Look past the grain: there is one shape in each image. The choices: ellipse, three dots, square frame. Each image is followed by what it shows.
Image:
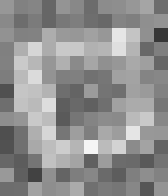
square frame
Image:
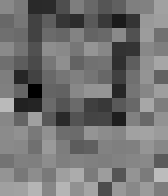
square frame
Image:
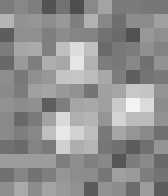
three dots
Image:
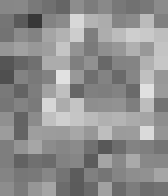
square frame
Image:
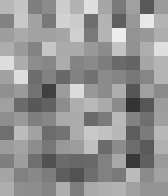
square frame
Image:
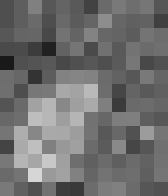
ellipse
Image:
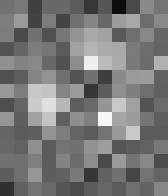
three dots
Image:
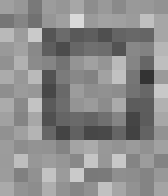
square frame
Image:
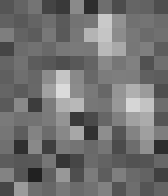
three dots
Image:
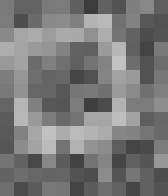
square frame
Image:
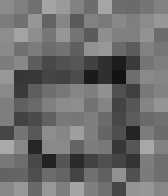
square frame
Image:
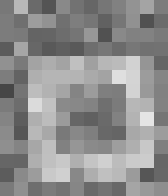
square frame
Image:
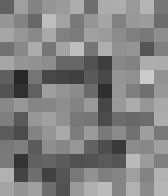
square frame
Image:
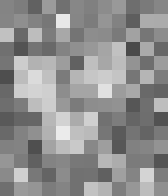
three dots
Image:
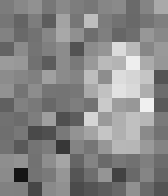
ellipse
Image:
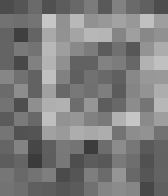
square frame
